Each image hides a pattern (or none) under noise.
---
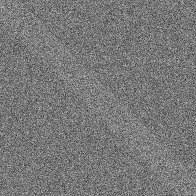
a diagonal band
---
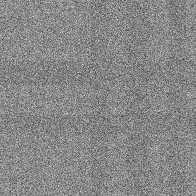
bands of rows crossing bands of columns
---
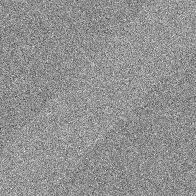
a diagonal band
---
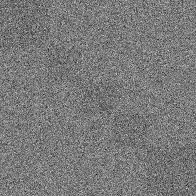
blocks along the diagonal
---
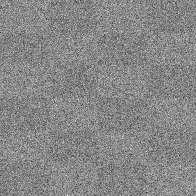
a checkerboard
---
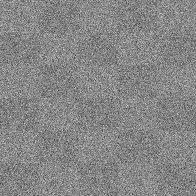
a checkerboard
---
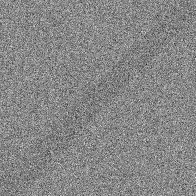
a diagonal band
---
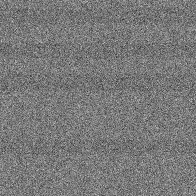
bands of rows
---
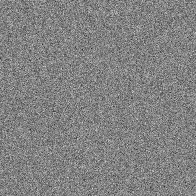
only noise
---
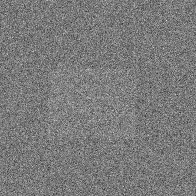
one block
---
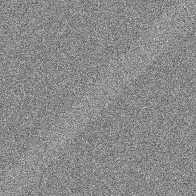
a diagonal band
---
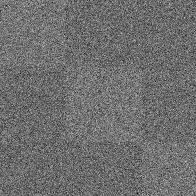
blocks along the diagonal
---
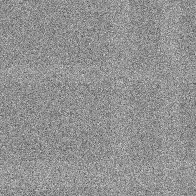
bands of rows crossing bands of columns
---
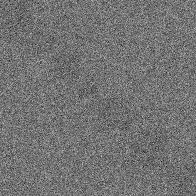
blocks along the diagonal
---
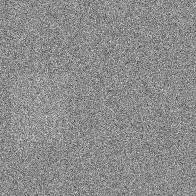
one block
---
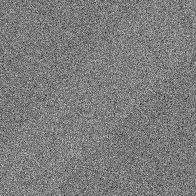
a diagonal band
